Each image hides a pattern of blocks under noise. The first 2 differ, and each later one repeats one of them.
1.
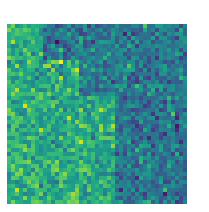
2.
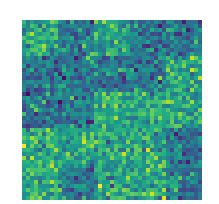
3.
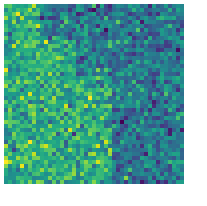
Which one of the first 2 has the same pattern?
1
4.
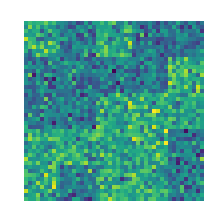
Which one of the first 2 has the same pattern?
2
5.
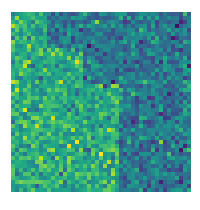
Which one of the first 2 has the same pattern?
1
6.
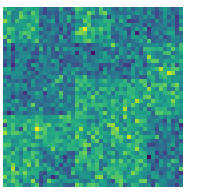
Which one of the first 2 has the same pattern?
2
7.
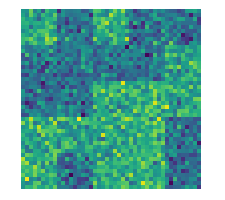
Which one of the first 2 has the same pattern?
2
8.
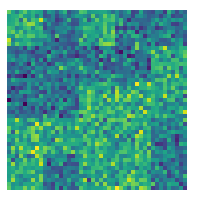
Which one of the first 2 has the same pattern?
2
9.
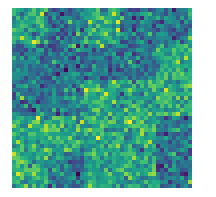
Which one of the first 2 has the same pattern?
2
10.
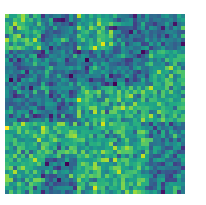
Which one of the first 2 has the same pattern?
2
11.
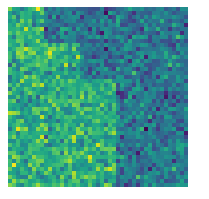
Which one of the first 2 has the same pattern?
1
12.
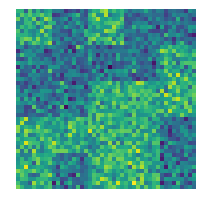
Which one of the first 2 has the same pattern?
2
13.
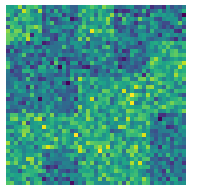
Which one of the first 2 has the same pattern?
2
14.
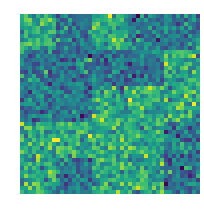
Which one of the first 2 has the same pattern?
2
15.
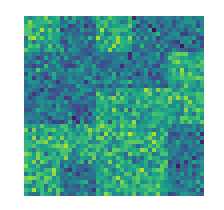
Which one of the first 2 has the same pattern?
2
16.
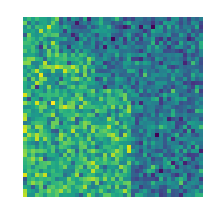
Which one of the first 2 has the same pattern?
1
